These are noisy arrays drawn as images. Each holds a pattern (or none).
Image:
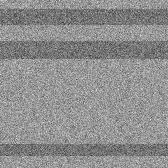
bands of rows
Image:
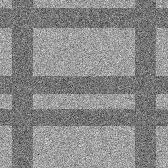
bands of rows crossing bands of columns
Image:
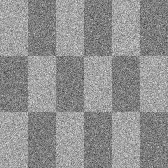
a checkerboard
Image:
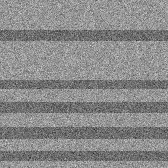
bands of rows
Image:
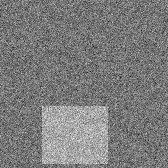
one block
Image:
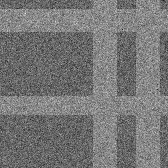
bands of rows crossing bands of columns
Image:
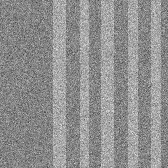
bands of columns
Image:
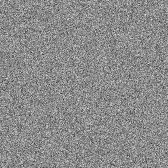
only noise
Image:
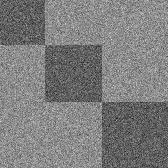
blocks along the diagonal
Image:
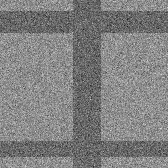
bands of rows crossing bands of columns
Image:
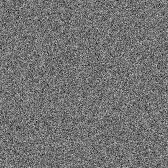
only noise
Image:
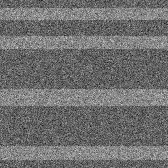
bands of rows
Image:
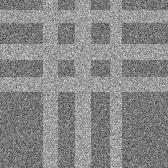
bands of rows crossing bands of columns
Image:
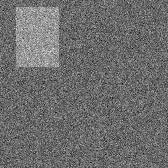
one block
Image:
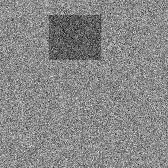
one block
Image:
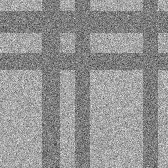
bands of rows crossing bands of columns
